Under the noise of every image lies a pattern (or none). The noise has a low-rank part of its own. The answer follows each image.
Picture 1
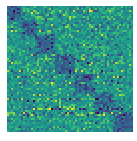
blocks along the diagonal
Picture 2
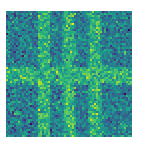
bands of rows crossing bands of columns
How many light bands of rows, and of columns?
1 and 3
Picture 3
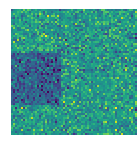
one block
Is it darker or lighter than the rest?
darker
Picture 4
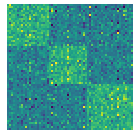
blocks along the diagonal
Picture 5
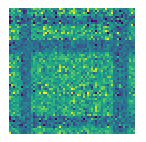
bands of rows crossing bands of columns
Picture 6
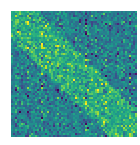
a diagonal band
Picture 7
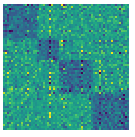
blocks along the diagonal
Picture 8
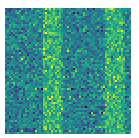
bands of columns
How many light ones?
2
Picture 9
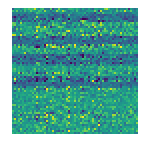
bands of rows
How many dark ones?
4
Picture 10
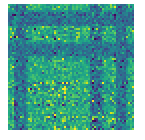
bands of rows crossing bands of columns
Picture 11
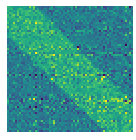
a diagonal band
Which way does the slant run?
top left to bottom right
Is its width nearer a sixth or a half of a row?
a half
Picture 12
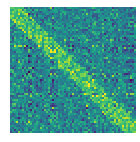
a diagonal band
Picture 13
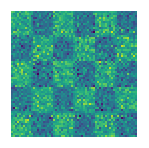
a checkerboard
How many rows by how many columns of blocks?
5 by 6
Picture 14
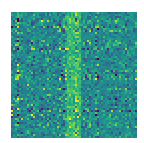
one band of columns
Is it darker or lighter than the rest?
lighter
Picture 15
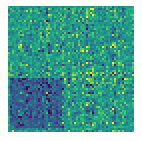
one block
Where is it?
bottom left
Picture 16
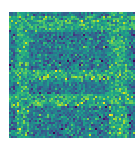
bands of rows crossing bands of columns
